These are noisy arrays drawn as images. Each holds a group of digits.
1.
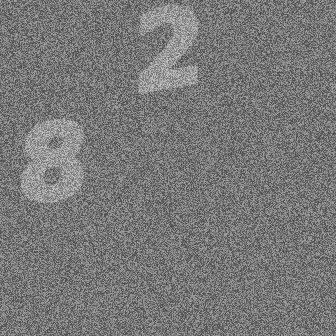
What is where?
top middle: 2; middle left: 8
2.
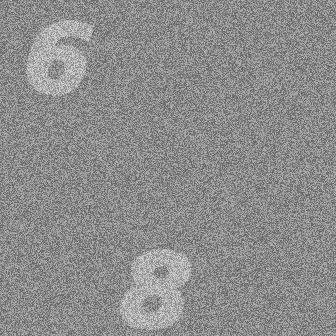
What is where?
top left: 6; bottom middle: 8
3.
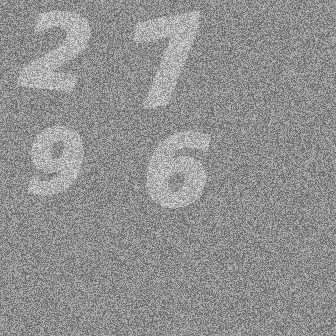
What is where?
top left: 2; top middle: 7; middle left: 9; centre: 6
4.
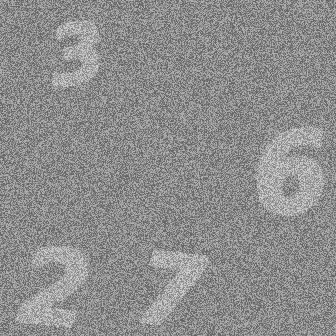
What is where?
top left: 3; middle right: 6; bottom left: 2; bottom middle: 7
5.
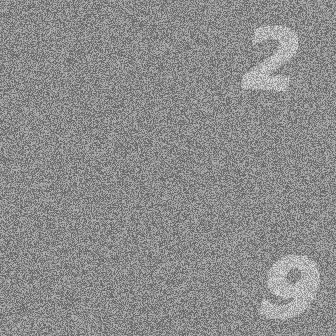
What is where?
top right: 2; bottom right: 9
